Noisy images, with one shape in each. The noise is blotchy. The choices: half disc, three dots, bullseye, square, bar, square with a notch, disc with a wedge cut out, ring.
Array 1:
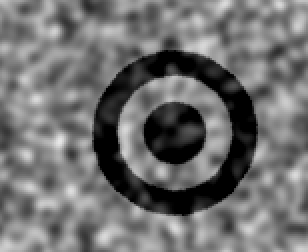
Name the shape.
bullseye
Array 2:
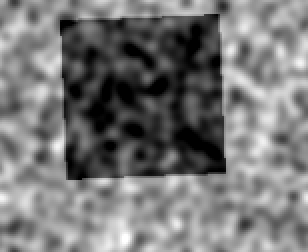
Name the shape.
square
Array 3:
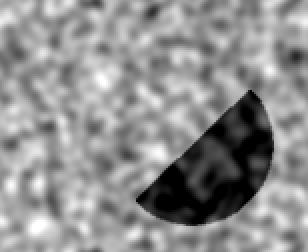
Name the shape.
half disc
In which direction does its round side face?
down and right
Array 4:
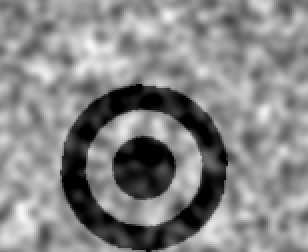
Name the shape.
bullseye
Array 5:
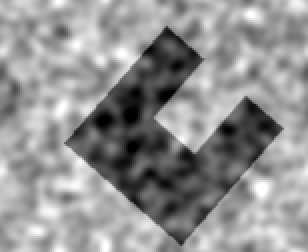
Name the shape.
square with a notch
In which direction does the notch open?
up and right
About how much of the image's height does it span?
nearly all
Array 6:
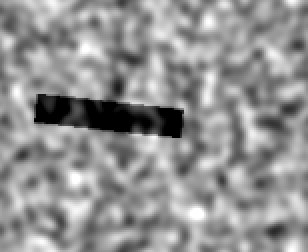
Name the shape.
bar
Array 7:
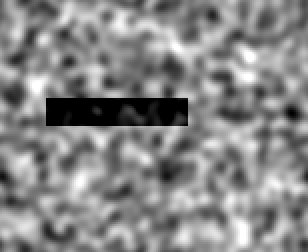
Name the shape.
bar
